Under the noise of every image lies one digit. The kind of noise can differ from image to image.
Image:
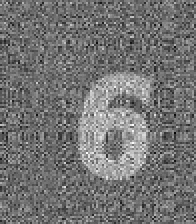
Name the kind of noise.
low rank plus noise
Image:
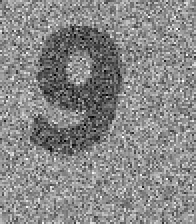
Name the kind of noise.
independent entries
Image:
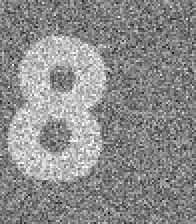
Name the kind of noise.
independent entries
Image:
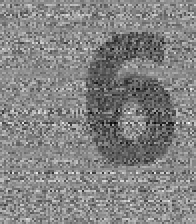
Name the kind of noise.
rows of uneven size
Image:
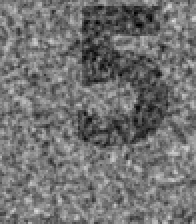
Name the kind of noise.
blotchy
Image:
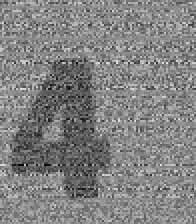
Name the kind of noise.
rows of uneven size
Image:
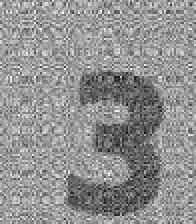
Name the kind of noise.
low rank plus noise
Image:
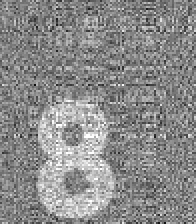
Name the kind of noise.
low rank plus noise
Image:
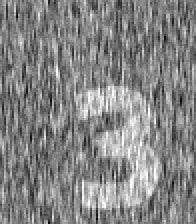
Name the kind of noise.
streaked along the columns
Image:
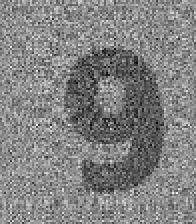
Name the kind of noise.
low rank plus noise
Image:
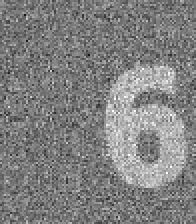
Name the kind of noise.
low rank plus noise
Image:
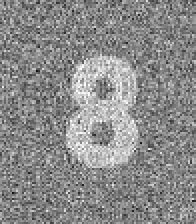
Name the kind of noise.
low rank plus noise
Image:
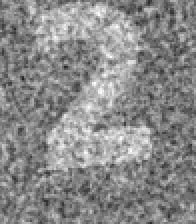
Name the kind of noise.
blotchy
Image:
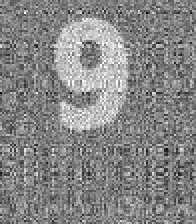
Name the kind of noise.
low rank plus noise
